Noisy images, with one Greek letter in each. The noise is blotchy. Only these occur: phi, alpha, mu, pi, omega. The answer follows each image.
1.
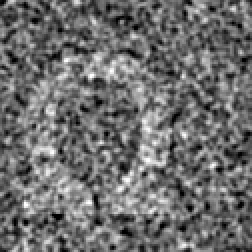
omega
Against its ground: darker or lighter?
lighter
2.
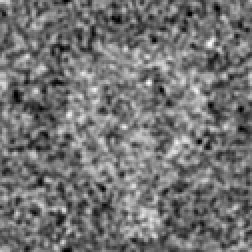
phi
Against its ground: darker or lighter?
lighter
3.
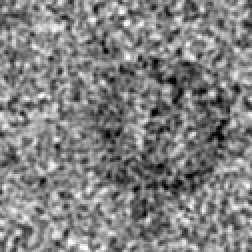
phi
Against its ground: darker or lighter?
darker
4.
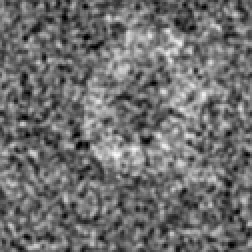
alpha
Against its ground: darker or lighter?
lighter
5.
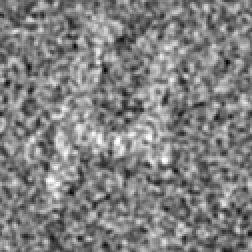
mu
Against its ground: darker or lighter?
lighter
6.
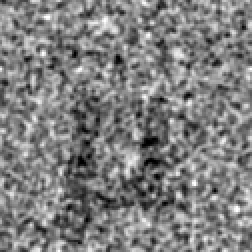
mu
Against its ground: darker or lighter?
darker
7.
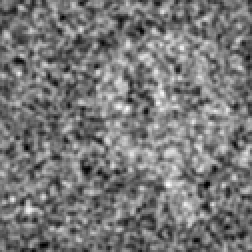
phi
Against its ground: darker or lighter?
lighter
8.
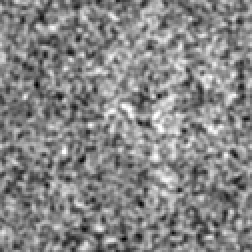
phi
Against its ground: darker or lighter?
lighter
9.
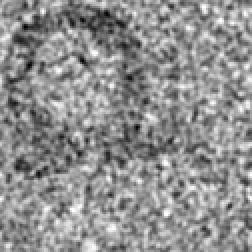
omega
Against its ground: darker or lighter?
darker
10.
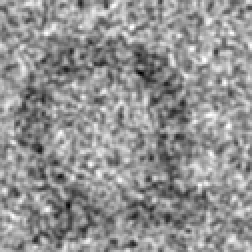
omega
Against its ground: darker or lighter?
darker
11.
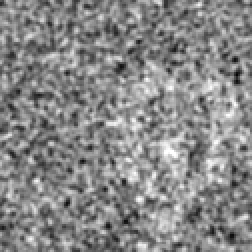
phi
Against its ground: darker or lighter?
lighter
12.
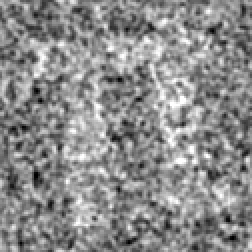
pi
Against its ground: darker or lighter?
lighter
